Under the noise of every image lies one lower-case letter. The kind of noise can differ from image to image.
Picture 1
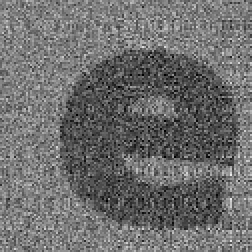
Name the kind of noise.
low rank plus noise
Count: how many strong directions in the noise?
one
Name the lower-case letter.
e
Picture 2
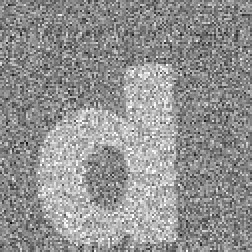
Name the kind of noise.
low rank plus noise
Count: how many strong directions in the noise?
two
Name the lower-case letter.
d
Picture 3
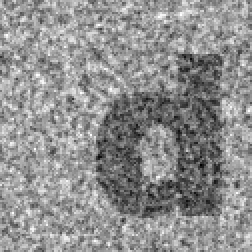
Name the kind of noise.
blotchy
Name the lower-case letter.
d
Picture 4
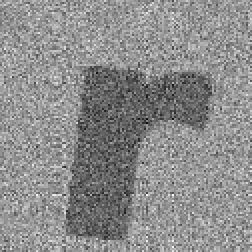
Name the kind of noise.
low rank plus noise
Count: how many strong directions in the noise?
one
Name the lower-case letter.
r
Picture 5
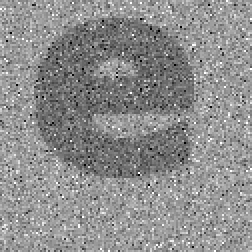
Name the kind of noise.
heavy tails
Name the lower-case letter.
e
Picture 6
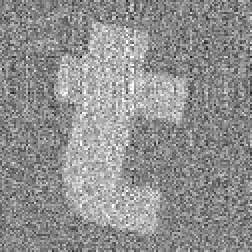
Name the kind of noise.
low rank plus noise
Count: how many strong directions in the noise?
one
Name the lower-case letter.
t
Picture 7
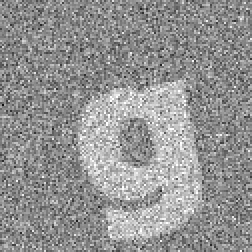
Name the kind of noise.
independent entries
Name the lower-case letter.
g
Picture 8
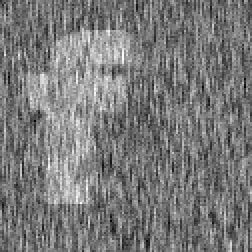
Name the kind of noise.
streaked along the columns
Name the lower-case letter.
f
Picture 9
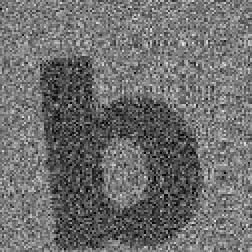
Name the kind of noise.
low rank plus noise
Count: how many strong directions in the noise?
one
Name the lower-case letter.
b
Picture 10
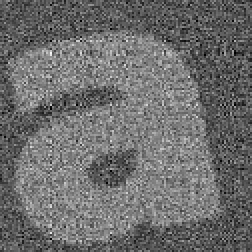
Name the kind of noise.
low rank plus noise
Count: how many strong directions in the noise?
one
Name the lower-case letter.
a
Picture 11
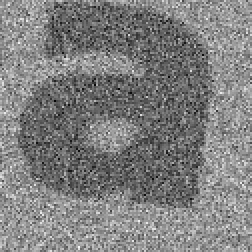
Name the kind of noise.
independent entries
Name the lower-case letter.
a
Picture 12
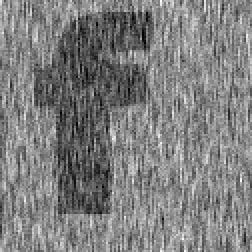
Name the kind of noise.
streaked along the columns
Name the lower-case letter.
f
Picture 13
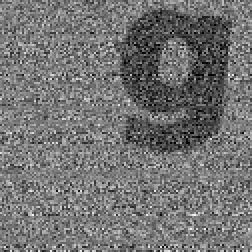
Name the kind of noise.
rows of uneven size
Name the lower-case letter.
g
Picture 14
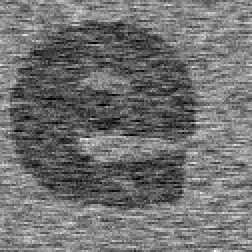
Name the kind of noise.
streaked along the rows
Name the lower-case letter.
e
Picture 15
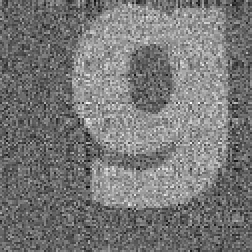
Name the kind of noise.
low rank plus noise
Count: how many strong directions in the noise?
one
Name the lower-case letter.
g
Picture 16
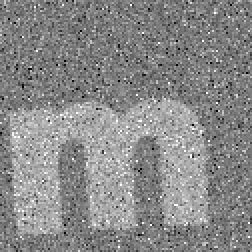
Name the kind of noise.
heavy tails
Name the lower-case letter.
m
